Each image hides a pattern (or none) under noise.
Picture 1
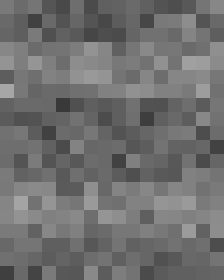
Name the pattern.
horizontal stripes
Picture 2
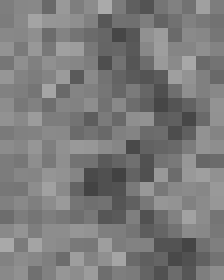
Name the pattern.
a wavy band
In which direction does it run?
top to bottom
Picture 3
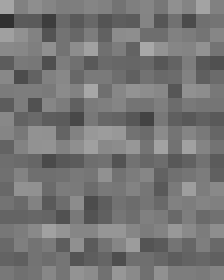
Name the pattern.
horizontal stripes
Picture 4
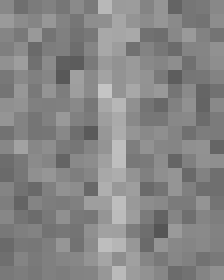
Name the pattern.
one vertical stripe
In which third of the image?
middle
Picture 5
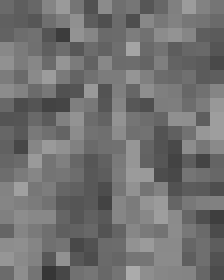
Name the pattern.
spokes from one point
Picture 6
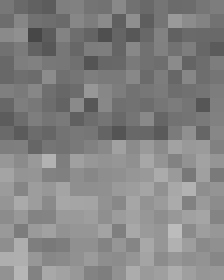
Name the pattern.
a sharp edge
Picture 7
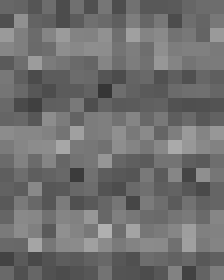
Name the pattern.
horizontal stripes
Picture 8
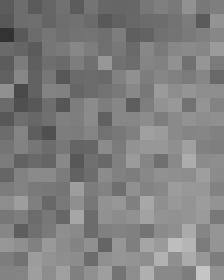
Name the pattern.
a smooth slope
